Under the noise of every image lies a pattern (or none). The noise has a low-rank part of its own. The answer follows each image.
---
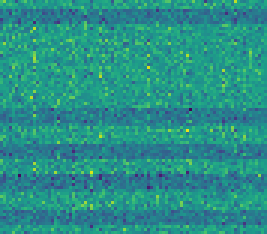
bands of rows
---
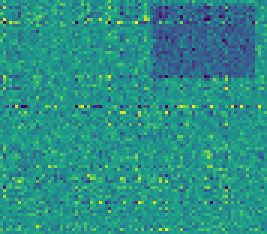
one block
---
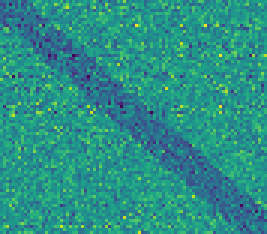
a diagonal band
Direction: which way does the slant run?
top left to bottom right
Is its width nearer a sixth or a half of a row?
a sixth
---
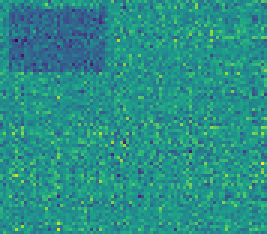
one block
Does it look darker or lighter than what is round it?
darker
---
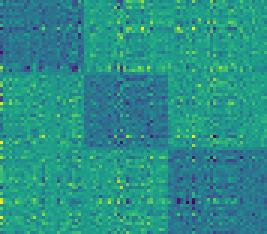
blocks along the diagonal
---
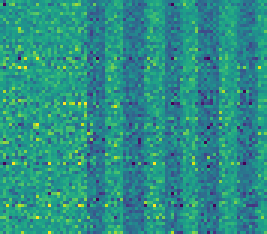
bands of columns
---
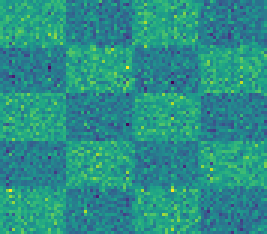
a checkerboard
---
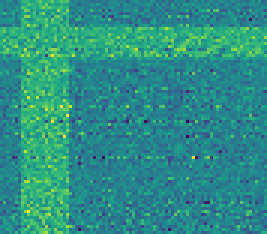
bands of rows crossing bands of columns
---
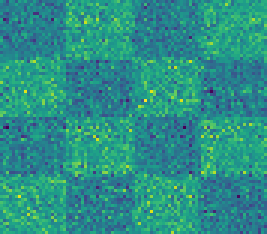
a checkerboard
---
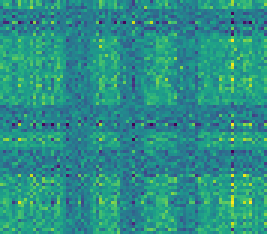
bands of rows crossing bands of columns
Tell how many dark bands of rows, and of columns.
3 and 3
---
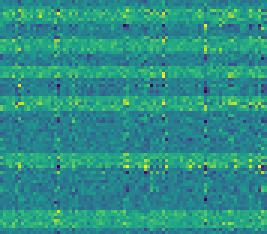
bands of rows
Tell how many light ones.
6
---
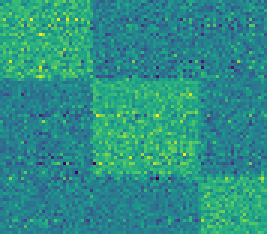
blocks along the diagonal
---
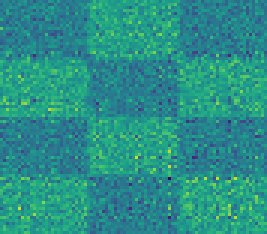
a checkerboard
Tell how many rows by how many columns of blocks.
4 by 3
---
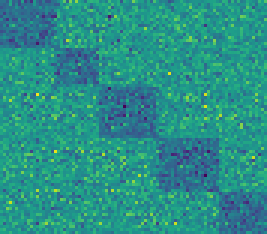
blocks along the diagonal
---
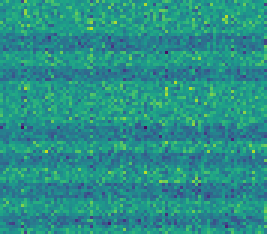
bands of rows
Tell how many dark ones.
6
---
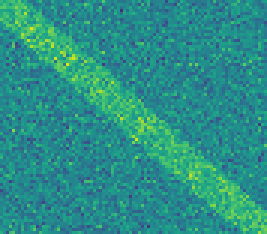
a diagonal band
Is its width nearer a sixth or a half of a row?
a sixth
